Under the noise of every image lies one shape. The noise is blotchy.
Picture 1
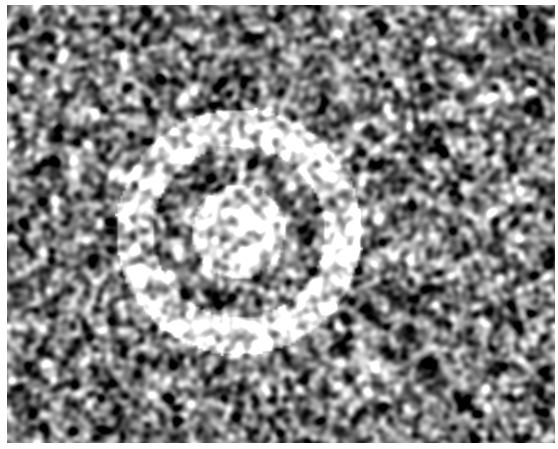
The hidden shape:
bullseye
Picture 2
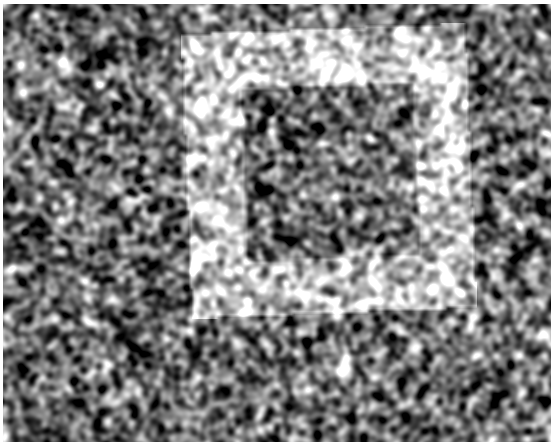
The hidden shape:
square frame
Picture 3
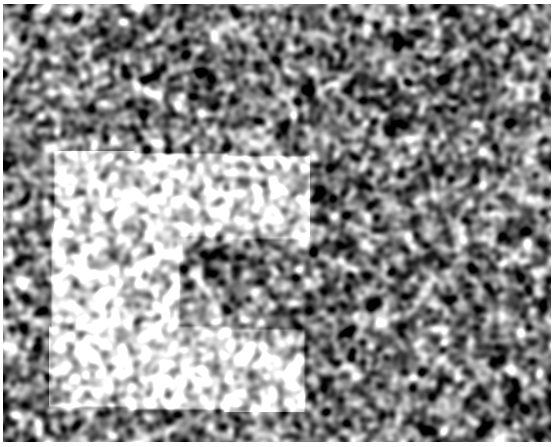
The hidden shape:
square with a notch
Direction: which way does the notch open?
right
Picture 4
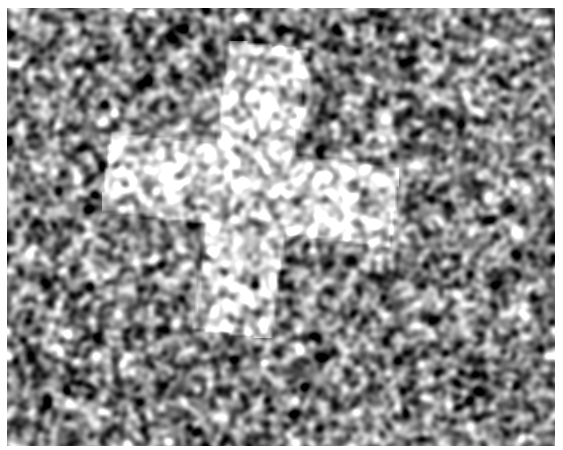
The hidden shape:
cross
